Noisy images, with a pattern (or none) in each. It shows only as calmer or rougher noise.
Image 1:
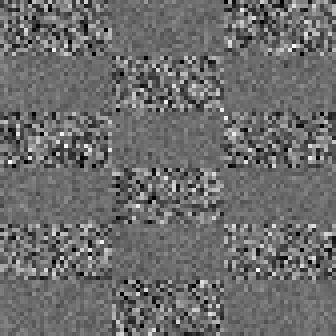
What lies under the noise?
a checkerboard
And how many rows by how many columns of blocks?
6 by 3
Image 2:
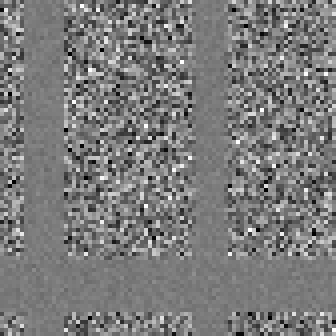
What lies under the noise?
bands of rows crossing bands of columns
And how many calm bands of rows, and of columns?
1 and 2
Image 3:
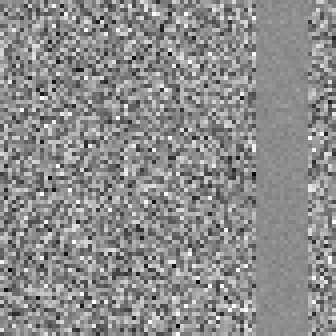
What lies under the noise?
one band of columns
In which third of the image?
right
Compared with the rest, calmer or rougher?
calmer
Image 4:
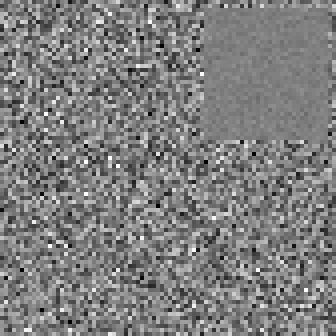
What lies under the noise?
one block
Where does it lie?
top right
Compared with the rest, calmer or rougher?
calmer
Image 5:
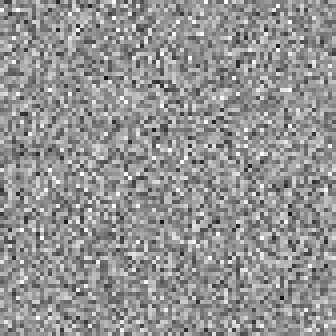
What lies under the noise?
only noise
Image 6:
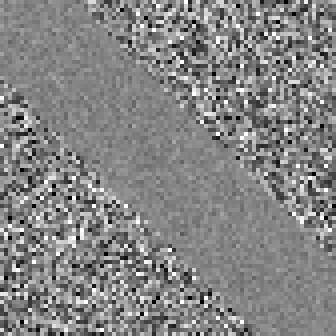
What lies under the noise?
a diagonal band
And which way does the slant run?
top left to bottom right
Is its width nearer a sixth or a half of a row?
a half
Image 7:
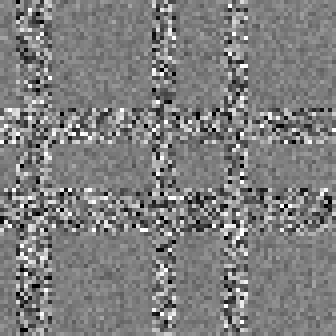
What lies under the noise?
bands of rows crossing bands of columns
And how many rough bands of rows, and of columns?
2 and 3
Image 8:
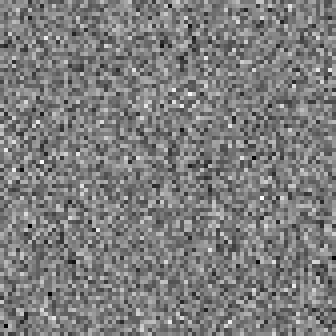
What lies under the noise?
only noise
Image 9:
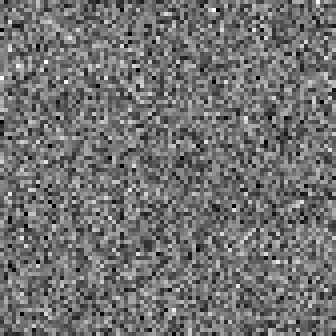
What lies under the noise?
only noise
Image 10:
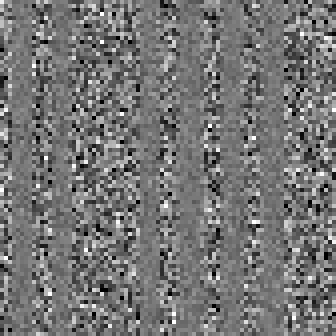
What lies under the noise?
bands of columns
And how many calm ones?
6
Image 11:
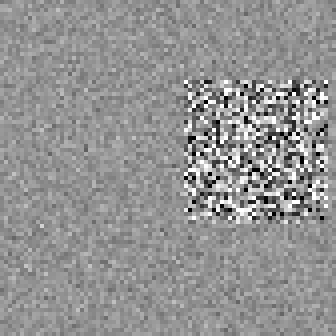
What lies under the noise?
one block
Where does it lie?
middle right
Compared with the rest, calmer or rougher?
rougher
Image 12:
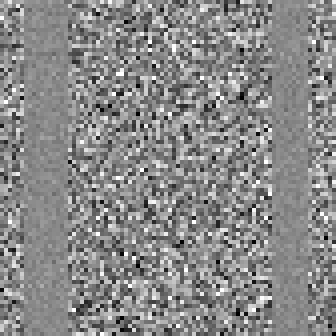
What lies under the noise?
bands of columns
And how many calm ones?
2
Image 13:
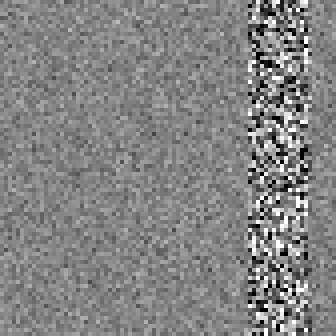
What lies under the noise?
one band of columns
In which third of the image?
right
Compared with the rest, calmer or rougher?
rougher
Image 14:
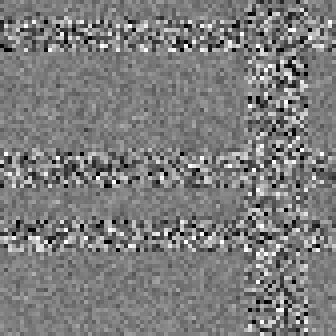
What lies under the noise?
bands of rows crossing bands of columns
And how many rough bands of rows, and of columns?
3 and 1
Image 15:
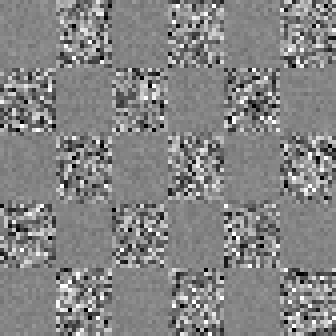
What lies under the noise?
a checkerboard
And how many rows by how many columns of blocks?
5 by 6
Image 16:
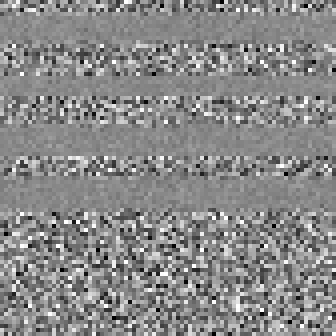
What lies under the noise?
bands of rows
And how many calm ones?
4
